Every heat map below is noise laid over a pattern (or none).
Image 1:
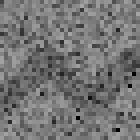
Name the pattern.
a wavy band
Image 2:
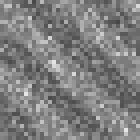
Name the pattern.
diagonal stripes
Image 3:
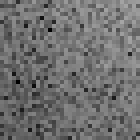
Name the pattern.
a smooth slope
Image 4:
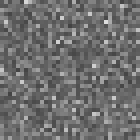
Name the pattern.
only noise
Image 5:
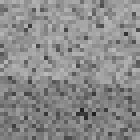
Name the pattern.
a sharp edge
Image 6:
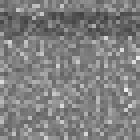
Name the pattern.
one horizontal stripe
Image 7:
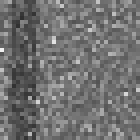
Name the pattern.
one vertical stripe
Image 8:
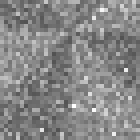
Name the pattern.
spokes from one point
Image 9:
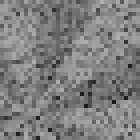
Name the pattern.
spokes from one point
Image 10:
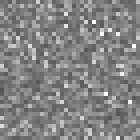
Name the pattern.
only noise
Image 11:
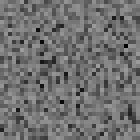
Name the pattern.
only noise
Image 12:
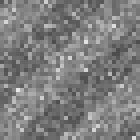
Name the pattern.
diagonal stripes
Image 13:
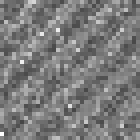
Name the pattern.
diagonal stripes
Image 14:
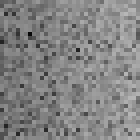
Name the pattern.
a smooth slope
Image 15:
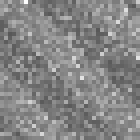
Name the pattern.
diagonal stripes
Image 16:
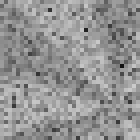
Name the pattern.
spokes from one point
